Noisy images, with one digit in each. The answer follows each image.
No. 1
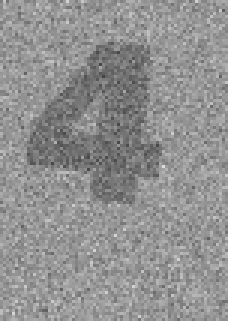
4
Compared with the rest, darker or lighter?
darker
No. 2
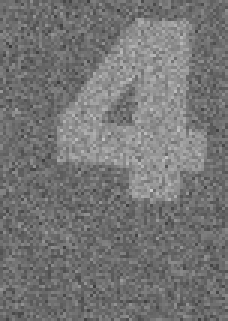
4
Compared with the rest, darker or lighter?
lighter
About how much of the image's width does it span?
two thirds
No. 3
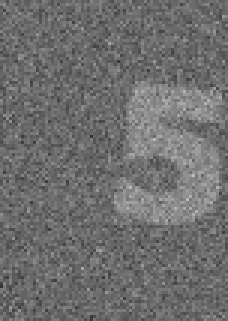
5
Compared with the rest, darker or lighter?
lighter
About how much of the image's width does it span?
half
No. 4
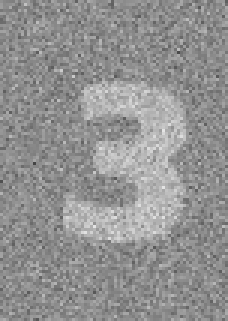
3
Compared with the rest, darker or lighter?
lighter
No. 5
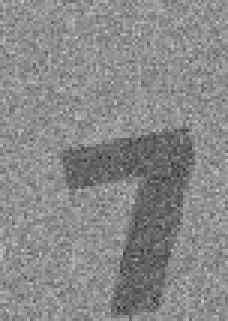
7
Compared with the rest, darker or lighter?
darker
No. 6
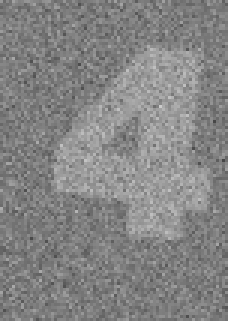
4
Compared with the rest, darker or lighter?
lighter
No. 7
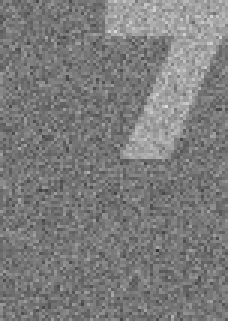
7
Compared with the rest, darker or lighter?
lighter
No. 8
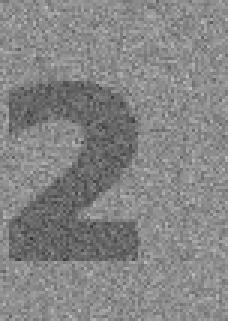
2
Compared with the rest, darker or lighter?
darker
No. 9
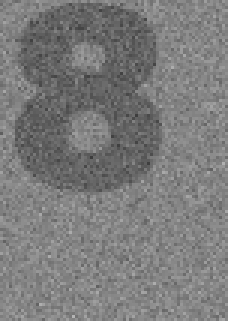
8
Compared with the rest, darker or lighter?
darker
